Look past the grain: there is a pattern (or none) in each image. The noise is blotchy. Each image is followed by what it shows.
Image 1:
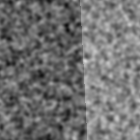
a sharp edge
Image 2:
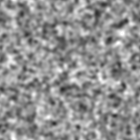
only noise
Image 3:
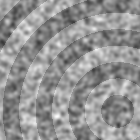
rings round one point
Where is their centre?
bottom right
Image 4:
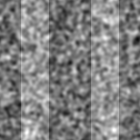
vertical stripes
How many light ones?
2
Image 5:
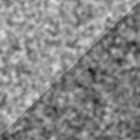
a sharp edge
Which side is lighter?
top left
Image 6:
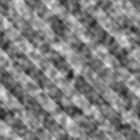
diagonal stripes
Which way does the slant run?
top left to bottom right
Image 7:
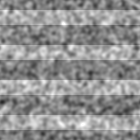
horizontal stripes
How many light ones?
4
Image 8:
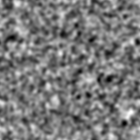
only noise
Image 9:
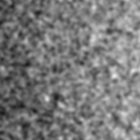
a smooth slope
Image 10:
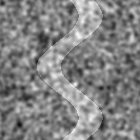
a wavy band
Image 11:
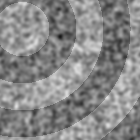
rings round one point
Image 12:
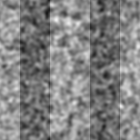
vertical stripes
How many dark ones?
2
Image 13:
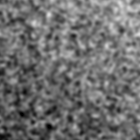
a smooth slope
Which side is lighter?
top right
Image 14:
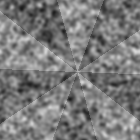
spokes from one point
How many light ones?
5
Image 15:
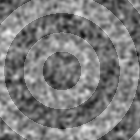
rings round one point
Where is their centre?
centre
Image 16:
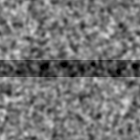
one horizontal stripe
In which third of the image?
middle
